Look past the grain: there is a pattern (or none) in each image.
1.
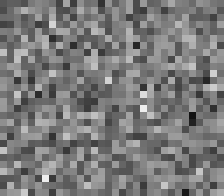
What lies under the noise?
only noise
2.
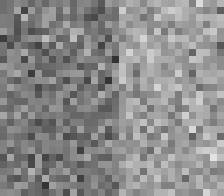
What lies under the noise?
a sharp edge
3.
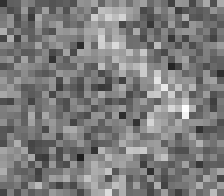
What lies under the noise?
a wavy band
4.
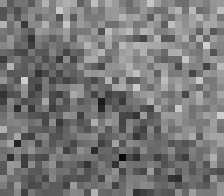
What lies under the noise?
a sharp edge
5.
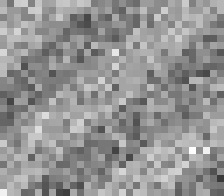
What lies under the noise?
diagonal stripes
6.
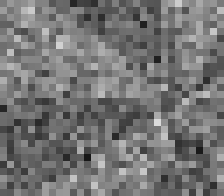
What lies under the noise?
spokes from one point
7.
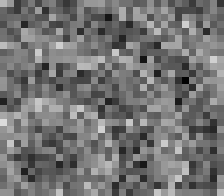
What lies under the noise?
rings round one point
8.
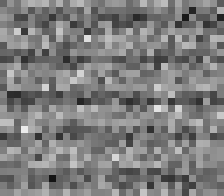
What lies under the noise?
horizontal stripes
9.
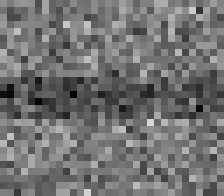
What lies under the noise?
one horizontal stripe
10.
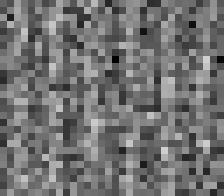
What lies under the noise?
vertical stripes
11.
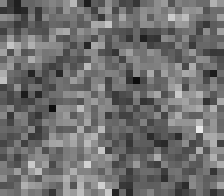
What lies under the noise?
spokes from one point
